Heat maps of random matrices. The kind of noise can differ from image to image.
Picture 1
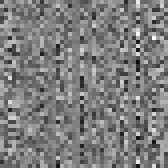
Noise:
columns of uneven size
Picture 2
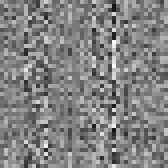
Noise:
columns of uneven size
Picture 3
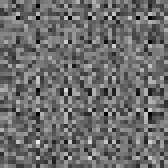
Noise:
low rank plus noise
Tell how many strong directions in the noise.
one
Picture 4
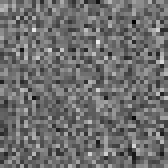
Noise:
low rank plus noise
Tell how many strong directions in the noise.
five to eight
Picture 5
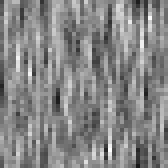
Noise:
streaked along the columns
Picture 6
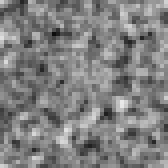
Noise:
blotchy
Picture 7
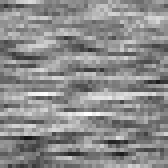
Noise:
streaked along the rows
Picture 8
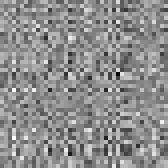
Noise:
low rank plus noise
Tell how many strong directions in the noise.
one
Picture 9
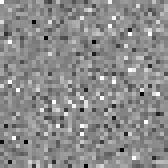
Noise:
heavy tails
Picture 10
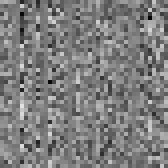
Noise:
columns of uneven size
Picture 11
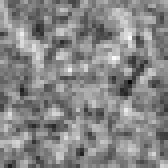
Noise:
blotchy
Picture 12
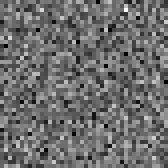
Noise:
independent entries
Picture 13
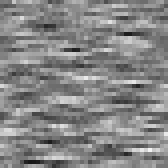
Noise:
streaked along the rows
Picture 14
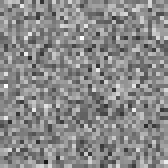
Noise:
independent entries
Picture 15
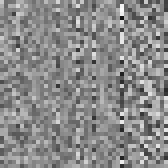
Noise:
columns of uneven size
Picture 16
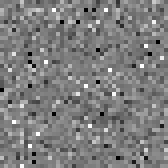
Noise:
heavy tails
